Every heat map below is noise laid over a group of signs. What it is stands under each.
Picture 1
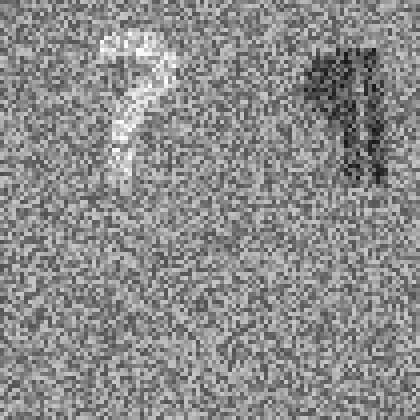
top left: light question mark; top right: dark pilcrow
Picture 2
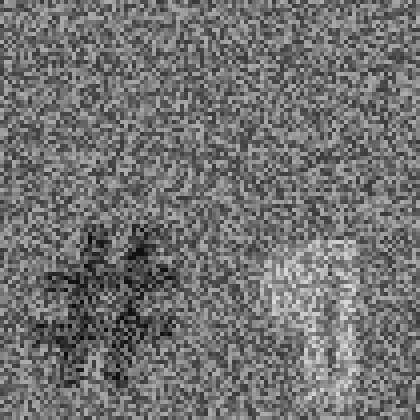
bottom left: dark hash sign; bottom right: light pilcrow
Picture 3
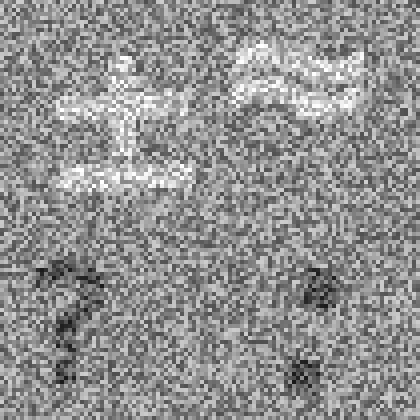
top left: light plus-minus sign; top right: light approximately sign; bottom left: dark question mark; bottom right: dark colon
